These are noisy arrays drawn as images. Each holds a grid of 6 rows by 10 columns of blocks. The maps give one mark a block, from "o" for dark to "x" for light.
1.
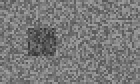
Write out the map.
xxxxxxxxxx
xxxxxxxxxx
xxooxxxxxx
xxooxxxxxx
xxxxxxxxxx
xxxxxxxxxx
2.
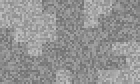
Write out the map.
xxxoooxxoo
xxxxooxooo
oxxxoooooo
ooxoooooxx
ooooooooox
ooooxooxxx
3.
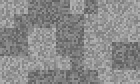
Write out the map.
xxoooxoxxx
xoooooxxxx
ooxxooxxxx
ooxxooxxoo
xxxxxoxxoo
xxoooooxxx
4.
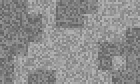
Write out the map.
ooxxoooxxx
oooxooxxxx
oooxxxxxxo
ooxxxxxooo
oxxxxxxoxo
oxooxxxxoo
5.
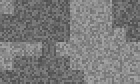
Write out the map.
xooooxxxoo
oooooxxxoo
oooooxxxxo
xxxoxxxxxx
xooooxxxxx
ooooooxxxx
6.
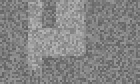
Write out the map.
ooxoxxoooo
ooxoxxoooo
ooxxxxoooo
ooxxxxoooo
ooxooooooo
oooooooooo
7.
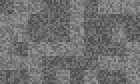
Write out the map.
oxxooxoxxx
xxoooxoooo
xxoooxooxo
xoxxxxooox
xxxooooxxx
ooxoxoxoox
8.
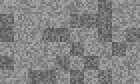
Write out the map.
xxxxxxxoxx
oxxxxoooxx
oxxooxxoxo
xxxxxoxxox
oxxxoxoxxx
xxooxoxoxx
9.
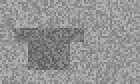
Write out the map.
xxxxxxxxxx
xxxxxxxxxx
xoooooxxxx
xxoooxxxxx
xxoooxxxxx
xxxxxxxxxx
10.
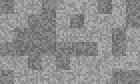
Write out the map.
oxxoxxxoxo
xxooxoxxxo
xoooxxxxox
oooooooxox
xxoxoxxxxx
oxxxxxxxoo
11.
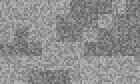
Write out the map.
xxxxxoooxo
xxxxoooxoo
xoxxooxooo
oooxxxoooo
xxxxxxxxxx
xxoooxxxxx
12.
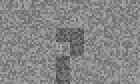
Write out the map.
xxxxxxxxxx
xxxxxxxxxx
xxxxooxxxx
xxxxxoxxxx
xxxxoxxxxx
xxxxoxxxxx
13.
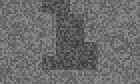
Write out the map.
xxxooxxxxx
xxxxooxxxx
xxxxooxxxx
xxxxoooxxx
xxxooooxxx
xxxxxxxxxx
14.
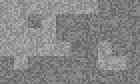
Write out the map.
xxxxxxxooo
xxoxoooooo
xxxxoooooo
xxxxxooxoo
oxoooooxxo
oooooooooo
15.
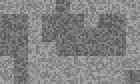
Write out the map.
xxxxoxxxxx
ooxoooxoox
ooxoooooox
ooxxooooox
xoxxxxxxxx
xoxxxxxxxo
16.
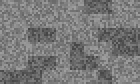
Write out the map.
xxxxxxooxx
xxxxxxxxxx
xxooxxxooo
xxxxxoxxoo
xxooxooxxx
oooxxxxoxx
